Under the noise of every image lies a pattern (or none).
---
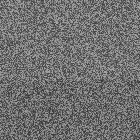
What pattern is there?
a sharp edge
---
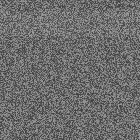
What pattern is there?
one horizontal stripe
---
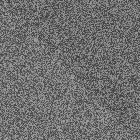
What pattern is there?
a sharp edge
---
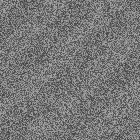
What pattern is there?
diagonal stripes
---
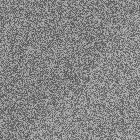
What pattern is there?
a sharp edge
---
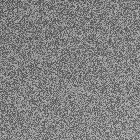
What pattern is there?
a smooth slope
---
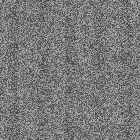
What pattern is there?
vertical stripes
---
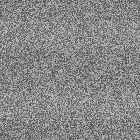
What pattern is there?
horizontal stripes
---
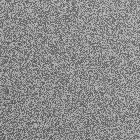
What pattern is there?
a smooth slope
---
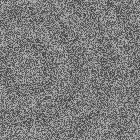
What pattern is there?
rings round one point
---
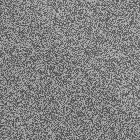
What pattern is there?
a sharp edge
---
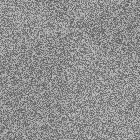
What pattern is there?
spokes from one point
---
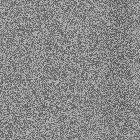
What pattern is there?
one vertical stripe
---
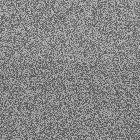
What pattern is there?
a sharp edge
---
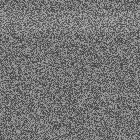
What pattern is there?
one horizontal stripe
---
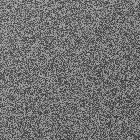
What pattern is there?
a smooth slope
